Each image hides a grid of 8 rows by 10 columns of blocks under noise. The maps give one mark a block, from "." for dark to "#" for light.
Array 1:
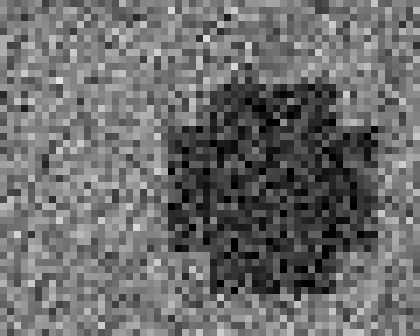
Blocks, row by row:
# # # # # # # # # #
# # # # # # # # # #
# # # # # . . . # #
# # # # . . . . . #
# # # # . . . . . #
# # # # . . . . . #
# # # # # . . . # #
# # # # # # # # # #
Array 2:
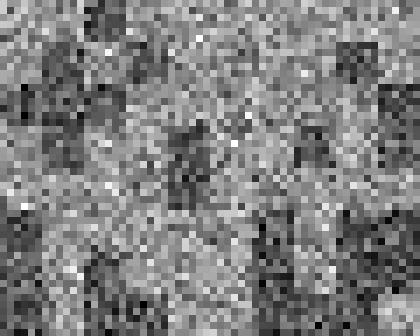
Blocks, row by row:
# # . # # # # # # #
# . # . # # # # . #
. . . # # # # # # .
# . # # . # # . # .
# # # # . # # # # #
. # # # # # . # . .
. # . # # # . # . .
. # . . # # . . . #
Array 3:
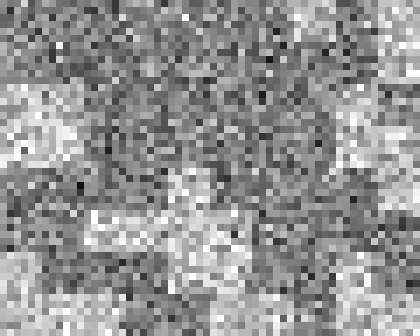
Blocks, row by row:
. . . . . . . # . #
. . . . . . . . . #
# # . . . . . . # .
# # . . . . . . # #
. . . . # . . . . #
. . # # # # . . . .
# . . . # # . . # .
# # # . . # # . # #
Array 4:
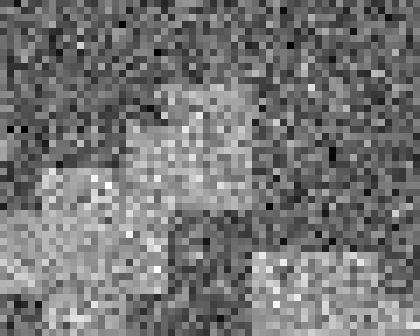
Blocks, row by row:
. . . . . . . . . .
. . . . . . . . . .
. . . . # # . . . .
. . . # # # . . . .
. # # # # # . . . .
# # # # . . . . . .
# # # # . . # # # .
. # # . . . # # # #
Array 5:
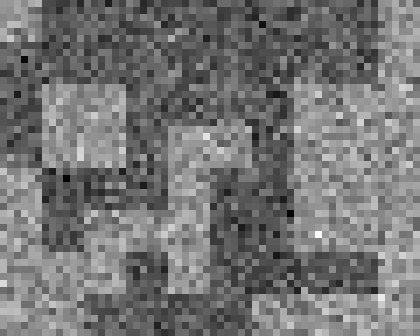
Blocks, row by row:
# . . . . . . . . #
. . . . . . . . . #
. # # . . . . # # #
. # # . # # . # # #
# . . . # . . # # #
# . # # # . . # # #
# # # . # . . . . #
# # . . . . # # # #
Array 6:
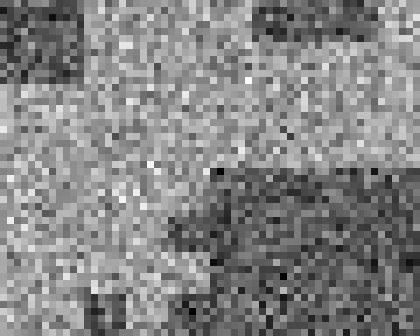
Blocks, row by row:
. . # # # # . . . #
. . # # # # # # # #
# # # # # # # # # #
# # # # # # # # # #
# # # # # . . . . .
# # # # . . . . . .
# # # # # . . . . .
# # . # . . . . . .
